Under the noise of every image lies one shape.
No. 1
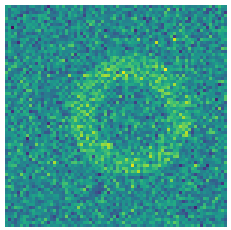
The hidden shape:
ring
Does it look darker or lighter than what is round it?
lighter
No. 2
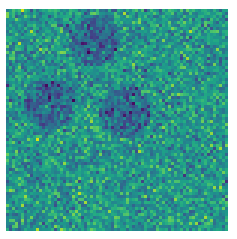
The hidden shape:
three dots
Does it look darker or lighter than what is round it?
darker
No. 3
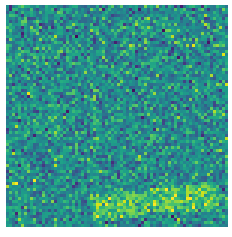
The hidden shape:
bar
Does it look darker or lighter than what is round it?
lighter
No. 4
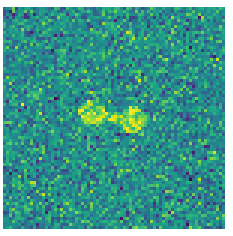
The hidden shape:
dumbbell
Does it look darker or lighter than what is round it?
lighter
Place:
centre
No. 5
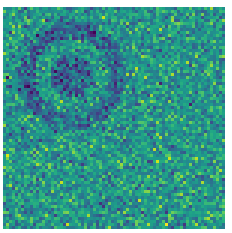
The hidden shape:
bullseye
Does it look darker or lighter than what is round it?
darker
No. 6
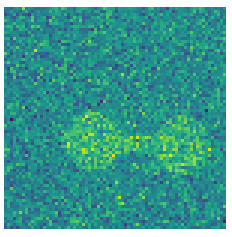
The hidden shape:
dumbbell
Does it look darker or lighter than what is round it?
lighter
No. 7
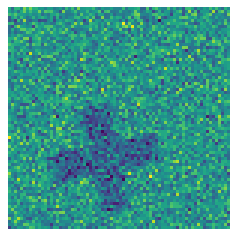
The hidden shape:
cross
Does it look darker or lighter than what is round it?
darker
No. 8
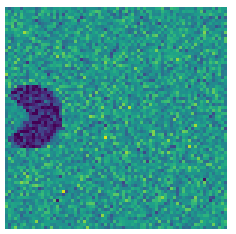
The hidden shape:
disc with a wedge cut out
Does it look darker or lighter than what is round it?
darker
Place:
middle left
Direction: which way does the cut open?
left
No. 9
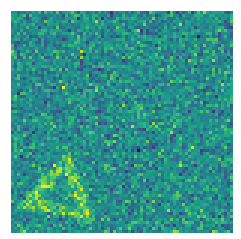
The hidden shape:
triangle frame
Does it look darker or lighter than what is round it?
lighter
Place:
bottom left
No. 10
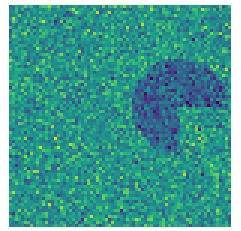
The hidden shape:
disc with a wedge cut out
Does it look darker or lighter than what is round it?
darker
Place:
middle right
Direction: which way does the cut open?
down and right
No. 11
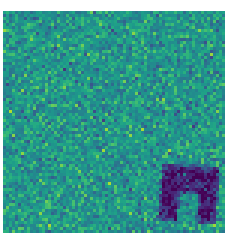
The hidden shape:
square with a notch
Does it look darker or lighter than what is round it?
darker
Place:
bottom right
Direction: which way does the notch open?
down
